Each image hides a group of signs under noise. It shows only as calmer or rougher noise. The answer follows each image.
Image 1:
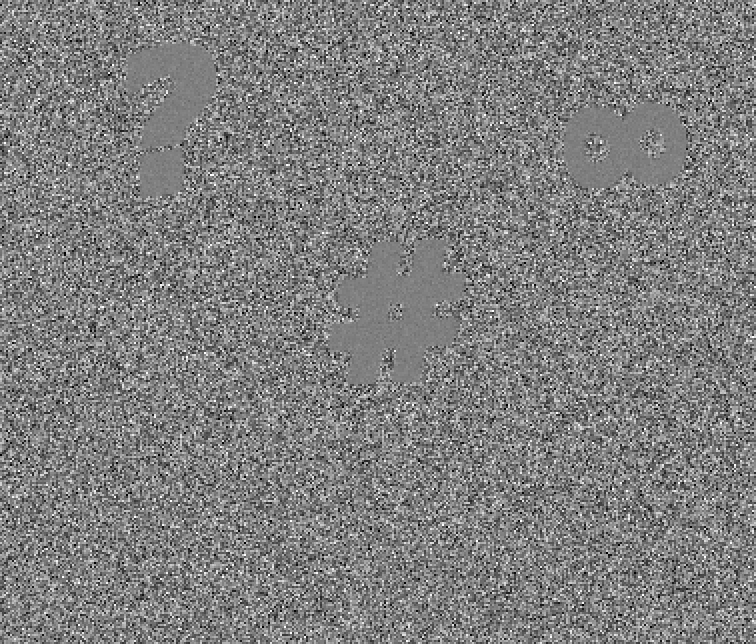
top left: question mark; top right: infinity sign; centre: hash sign
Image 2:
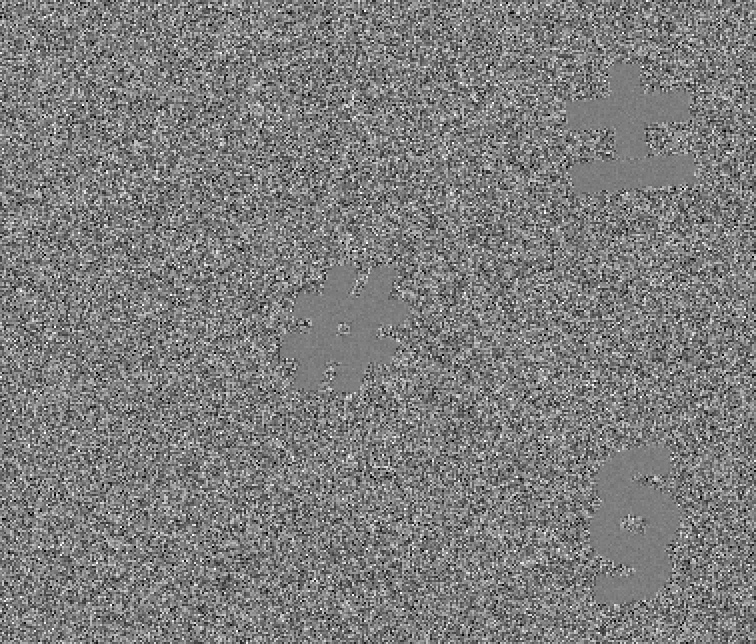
top right: plus-minus sign; centre: hash sign; bottom right: section sign
